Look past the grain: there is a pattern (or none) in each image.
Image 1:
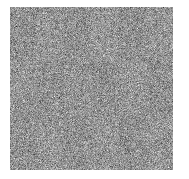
a checkerboard
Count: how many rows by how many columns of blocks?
3 by 6
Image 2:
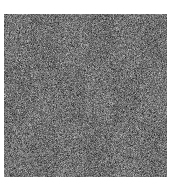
a checkerboard
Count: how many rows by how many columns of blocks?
3 by 6
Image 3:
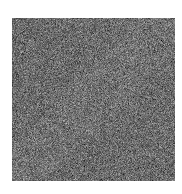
a diagonal band
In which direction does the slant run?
bottom left to top right
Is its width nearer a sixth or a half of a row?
a half
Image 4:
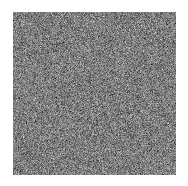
only noise
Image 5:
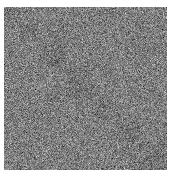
blocks along the diagonal
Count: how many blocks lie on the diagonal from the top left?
7
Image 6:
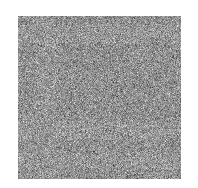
bands of rows crossing bands of columns
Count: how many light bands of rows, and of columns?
3 and 1
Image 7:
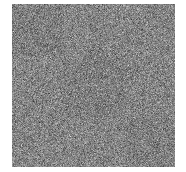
blocks along the diagonal
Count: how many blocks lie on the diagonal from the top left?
3
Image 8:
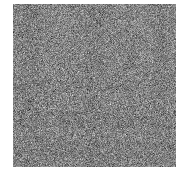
bands of rows crossing bands of columns
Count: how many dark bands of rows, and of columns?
3 and 3
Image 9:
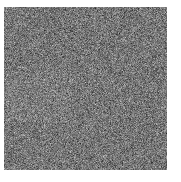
one block
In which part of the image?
middle left
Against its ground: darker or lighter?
lighter
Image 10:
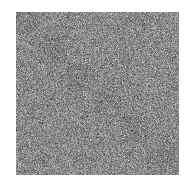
blocks along the diagonal
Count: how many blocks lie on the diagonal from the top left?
6
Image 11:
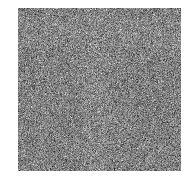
bands of rows crossing bands of columns
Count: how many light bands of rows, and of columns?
1 and 1
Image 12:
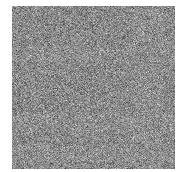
bands of rows crossing bands of columns
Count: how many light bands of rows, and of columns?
3 and 1
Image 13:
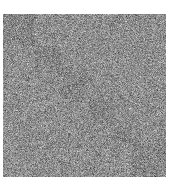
blocks along the diagonal
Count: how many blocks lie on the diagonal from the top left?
6
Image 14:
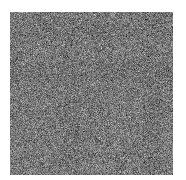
bands of rows crossing bands of columns
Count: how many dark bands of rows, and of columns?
2 and 2
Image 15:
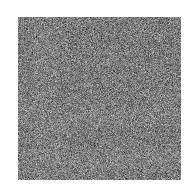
bands of rows crossing bands of columns
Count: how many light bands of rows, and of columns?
2 and 1
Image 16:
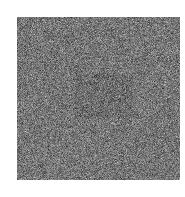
one block
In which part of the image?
centre
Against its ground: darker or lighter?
darker
